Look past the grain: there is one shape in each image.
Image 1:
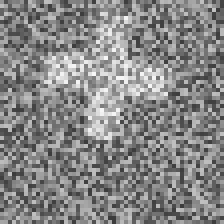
cross
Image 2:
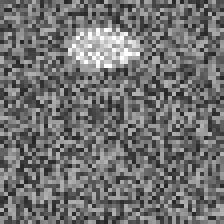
ellipse
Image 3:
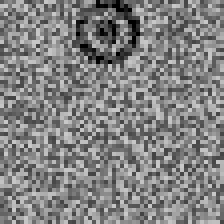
bullseye
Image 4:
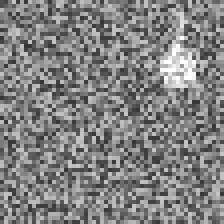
lollipop
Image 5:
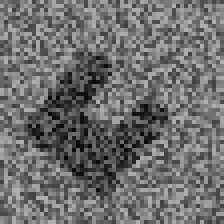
square with a notch
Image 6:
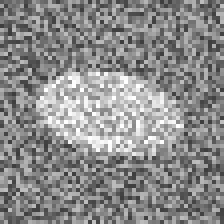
ellipse
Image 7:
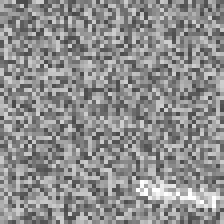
bar
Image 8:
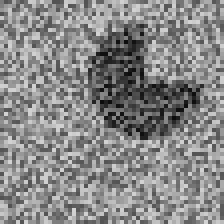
disc with a wedge cut out
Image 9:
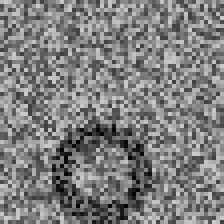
ring
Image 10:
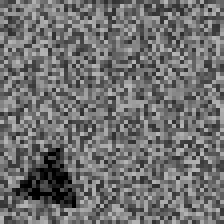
triangle
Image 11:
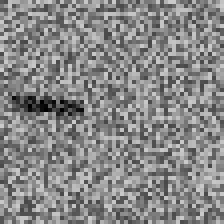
bar
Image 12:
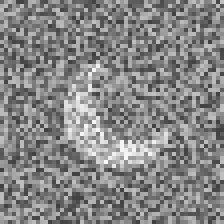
crescent
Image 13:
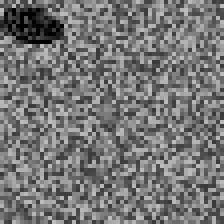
ellipse
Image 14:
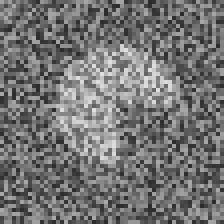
disc with a wedge cut out
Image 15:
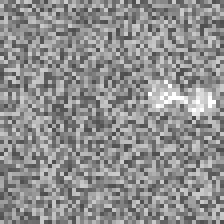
dumbbell
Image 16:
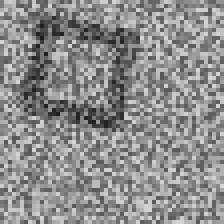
square frame
